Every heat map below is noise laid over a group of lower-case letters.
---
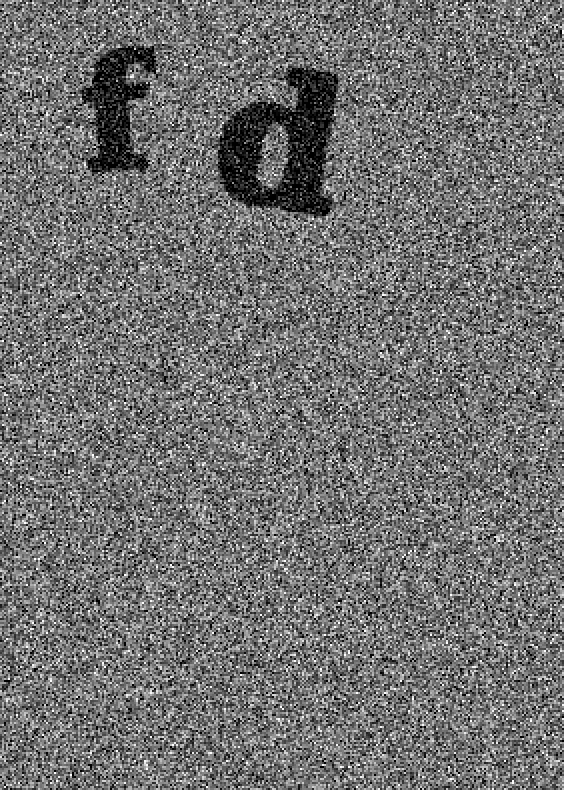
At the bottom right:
nothing
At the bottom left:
nothing
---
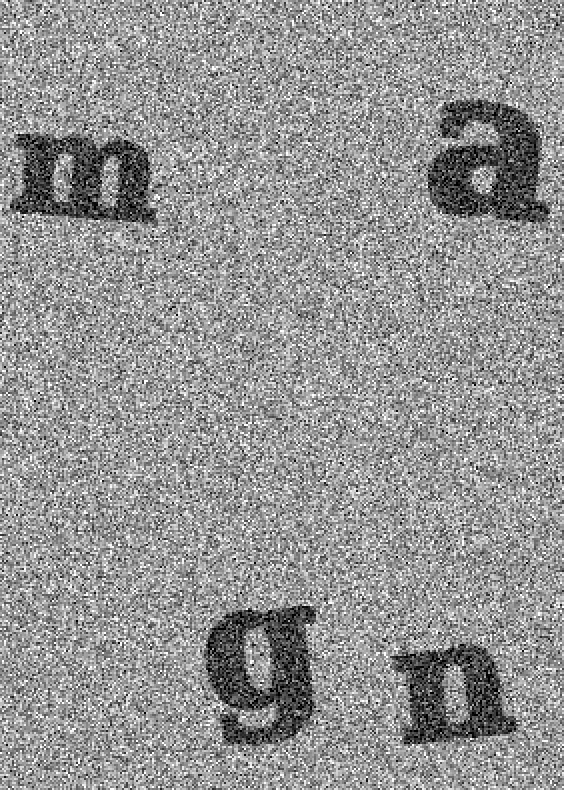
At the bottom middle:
g
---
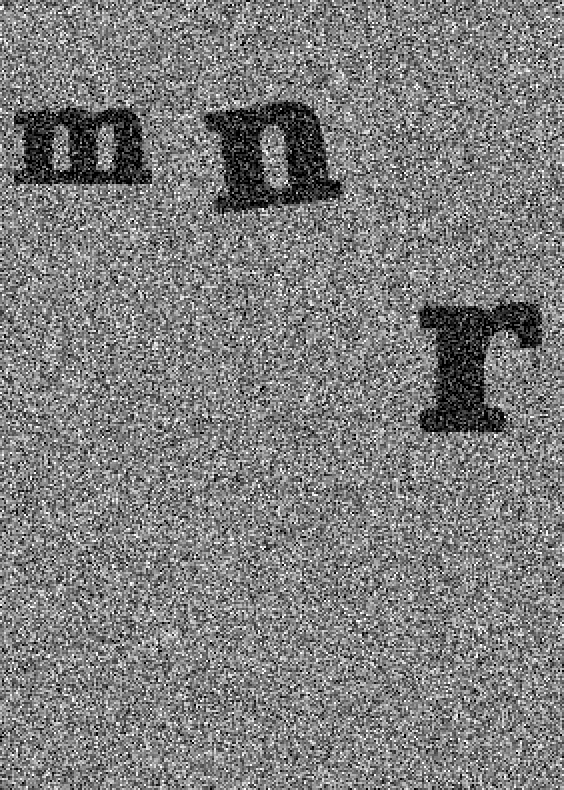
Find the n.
top middle
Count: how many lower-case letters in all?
3
